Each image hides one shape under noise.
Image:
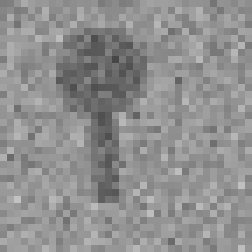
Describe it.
dark lollipop
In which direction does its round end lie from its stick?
up
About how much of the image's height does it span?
two thirds
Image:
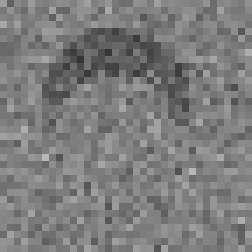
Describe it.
dark crescent
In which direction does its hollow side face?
down
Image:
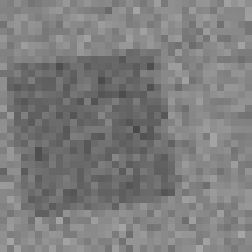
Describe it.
dark square
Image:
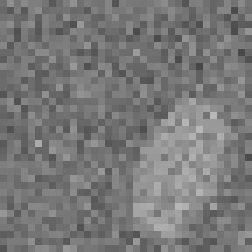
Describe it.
light ellipse
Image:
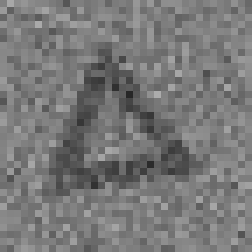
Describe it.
dark triangle frame
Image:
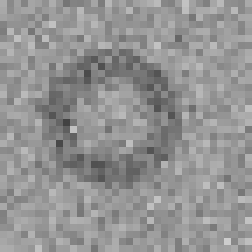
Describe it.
dark ring
